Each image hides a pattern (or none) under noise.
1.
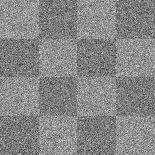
a checkerboard
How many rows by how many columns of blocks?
4 by 4
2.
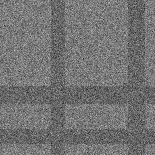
bands of rows crossing bands of columns
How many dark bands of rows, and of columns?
2 and 2
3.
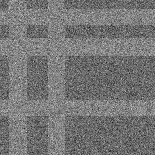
bands of rows crossing bands of columns
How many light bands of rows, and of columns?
3 and 2
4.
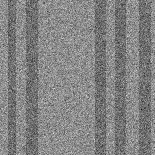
bands of columns
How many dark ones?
5
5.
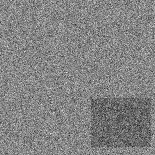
one block
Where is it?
bottom right
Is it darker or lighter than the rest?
darker
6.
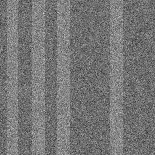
bands of columns
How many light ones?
4
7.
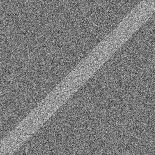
a diagonal band
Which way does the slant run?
bottom left to top right
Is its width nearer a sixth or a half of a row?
a sixth
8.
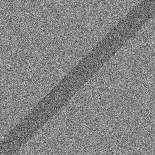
a diagonal band
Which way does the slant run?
bottom left to top right
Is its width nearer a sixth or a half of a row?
a sixth
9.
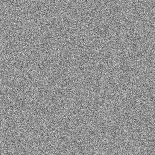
only noise
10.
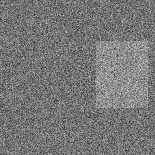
one block
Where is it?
middle right
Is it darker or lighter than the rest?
lighter
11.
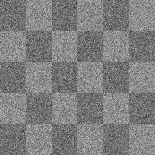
a checkerboard
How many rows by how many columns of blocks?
5 by 6
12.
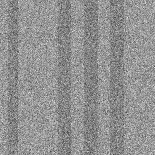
bands of columns
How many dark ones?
4
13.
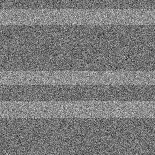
bands of rows
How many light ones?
3
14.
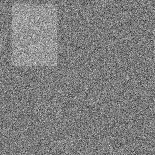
one block
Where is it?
top left
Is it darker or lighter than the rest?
lighter
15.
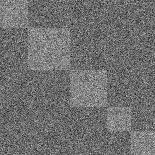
blocks along the diagonal
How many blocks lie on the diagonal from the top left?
5
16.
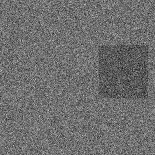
one block
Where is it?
middle right
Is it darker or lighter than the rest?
darker
